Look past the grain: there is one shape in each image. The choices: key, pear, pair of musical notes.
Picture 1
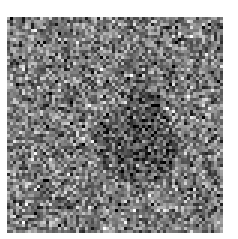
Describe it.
dark pear
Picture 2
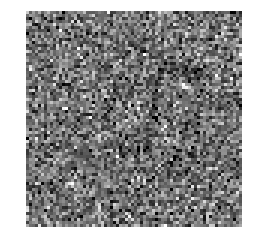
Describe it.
dark pair of musical notes
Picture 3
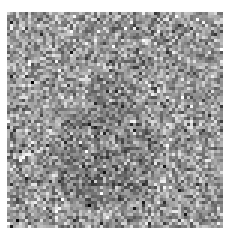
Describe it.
dark pear
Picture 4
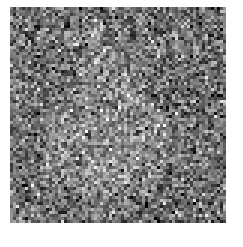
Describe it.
light pear
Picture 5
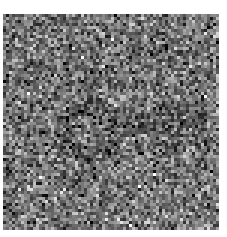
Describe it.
dark key
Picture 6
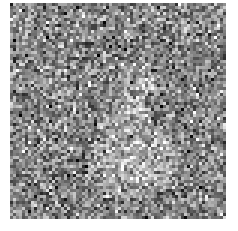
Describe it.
light pear
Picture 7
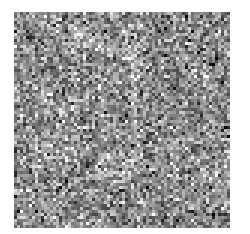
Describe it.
light pair of musical notes
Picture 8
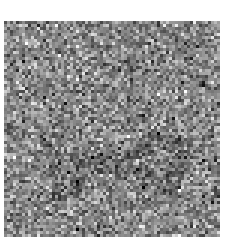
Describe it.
dark key
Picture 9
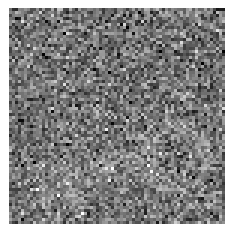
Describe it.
light key
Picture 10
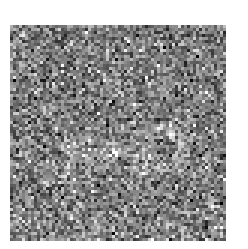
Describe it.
light key
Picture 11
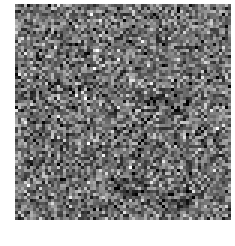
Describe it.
dark pair of musical notes
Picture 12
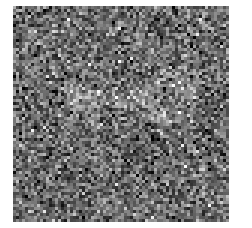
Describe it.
light key
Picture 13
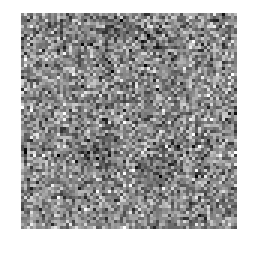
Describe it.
dark pair of musical notes
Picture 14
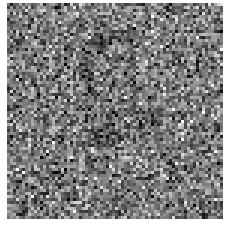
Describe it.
dark pair of musical notes
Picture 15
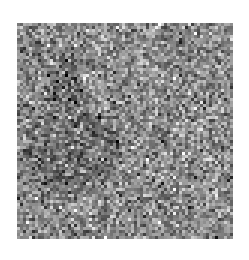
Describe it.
dark pear
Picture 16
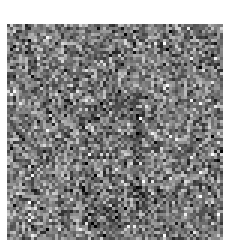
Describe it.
dark pair of musical notes
